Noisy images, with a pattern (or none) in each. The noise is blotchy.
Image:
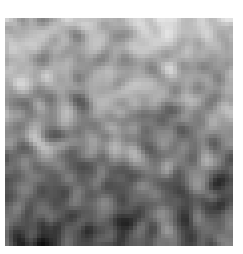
a smooth slope
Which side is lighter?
top
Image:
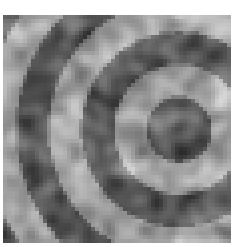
rings round one point
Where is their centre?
middle right
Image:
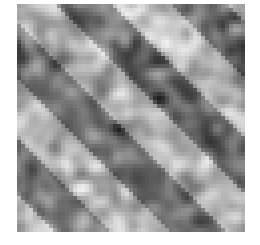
diagonal stripes
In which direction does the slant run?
top left to bottom right
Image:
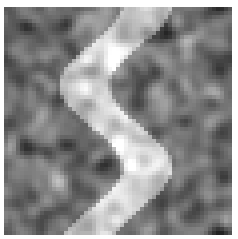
a wavy band
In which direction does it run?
top to bottom
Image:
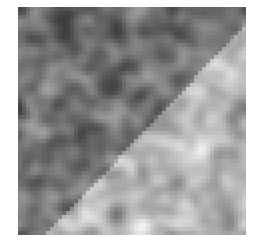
a sharp edge
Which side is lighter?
bottom right
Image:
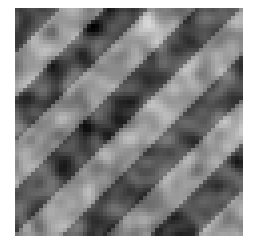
diagonal stripes
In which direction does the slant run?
bottom left to top right
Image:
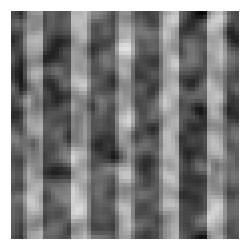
vertical stripes
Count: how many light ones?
5
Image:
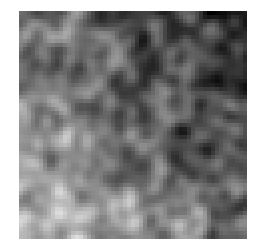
a smooth slope
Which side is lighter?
bottom left
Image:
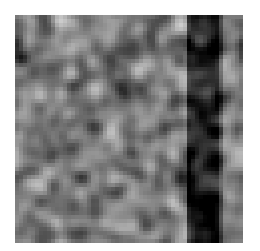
one vertical stripe
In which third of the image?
right
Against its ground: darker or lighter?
darker
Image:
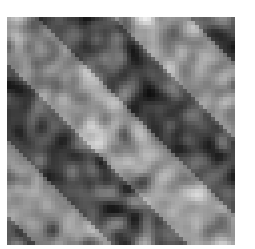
diagonal stripes
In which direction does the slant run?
top left to bottom right
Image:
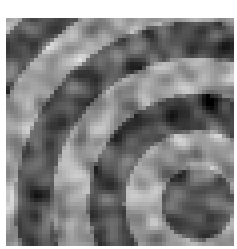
rings round one point
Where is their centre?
bottom right
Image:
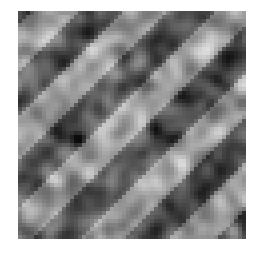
diagonal stripes
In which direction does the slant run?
bottom left to top right
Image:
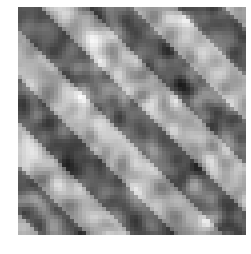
diagonal stripes
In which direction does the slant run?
top left to bottom right
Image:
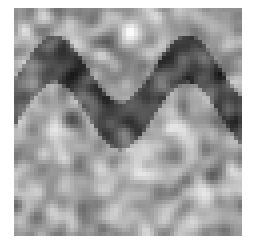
a wavy band
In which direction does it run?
left to right
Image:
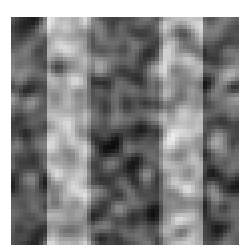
vertical stripes
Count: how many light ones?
2
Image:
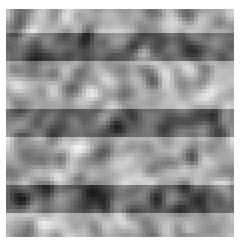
horizontal stripes
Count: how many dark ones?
3
